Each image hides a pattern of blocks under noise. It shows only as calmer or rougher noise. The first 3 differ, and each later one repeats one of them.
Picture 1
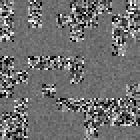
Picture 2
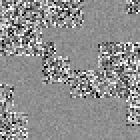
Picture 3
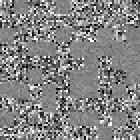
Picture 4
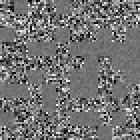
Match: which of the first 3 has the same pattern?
3
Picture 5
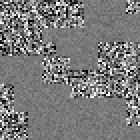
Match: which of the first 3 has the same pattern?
2
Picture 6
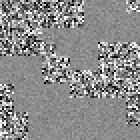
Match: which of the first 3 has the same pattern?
2
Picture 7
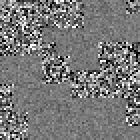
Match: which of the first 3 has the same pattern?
2
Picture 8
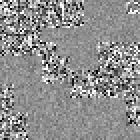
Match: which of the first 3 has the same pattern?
2
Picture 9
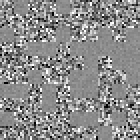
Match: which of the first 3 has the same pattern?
3
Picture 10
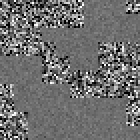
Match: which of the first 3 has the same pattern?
2
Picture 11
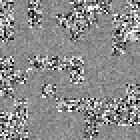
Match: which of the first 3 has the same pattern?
1
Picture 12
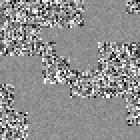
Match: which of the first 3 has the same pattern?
2
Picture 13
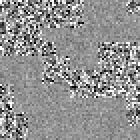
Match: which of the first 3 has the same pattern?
2
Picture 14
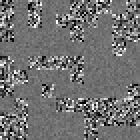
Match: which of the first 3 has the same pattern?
1
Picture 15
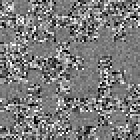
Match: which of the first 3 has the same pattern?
3
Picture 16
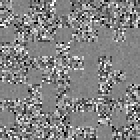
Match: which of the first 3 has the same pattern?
3
